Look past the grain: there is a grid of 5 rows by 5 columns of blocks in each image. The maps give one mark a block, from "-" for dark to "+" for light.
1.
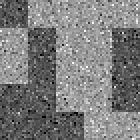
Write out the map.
-++++
+-++-
+-++-
--++-
---++
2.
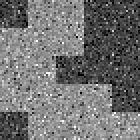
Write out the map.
-++--
+++--
++---
++++-
-++++
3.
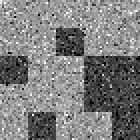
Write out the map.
+++++
++-++
-++--
+++--
+-++-
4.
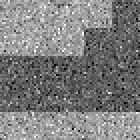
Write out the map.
++++-
+++--
-----
-----
+++++
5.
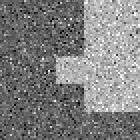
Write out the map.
---++
---++
--+++
---++
-----
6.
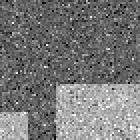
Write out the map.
-----
-----
-----
--+++
+-+++
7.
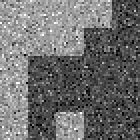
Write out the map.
++++-
+++--
+----
+----
+-+--
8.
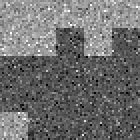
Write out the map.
+++++
++-+-
-----
-----
+----
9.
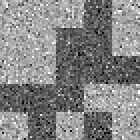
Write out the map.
+++-+
++--+
++---
---++
+-+-+
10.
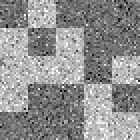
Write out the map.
-+---
+-+--
+++-+
+--+-
---++
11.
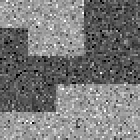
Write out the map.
+++--
-++--
-----
--+++
+++++
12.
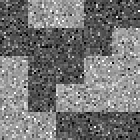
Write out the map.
-++--
----+
+--++
+-+++
++---
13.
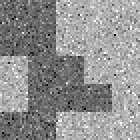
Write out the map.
--+++
--+++
+--++
+---+
--+++
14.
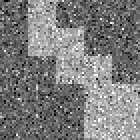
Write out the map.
-+---
-++--
--++-
---++
---++
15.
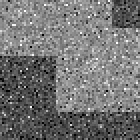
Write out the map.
++++-
+++++
--+++
--+++
-----
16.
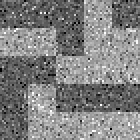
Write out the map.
---+-
++-++
--+++
-+---
-++++
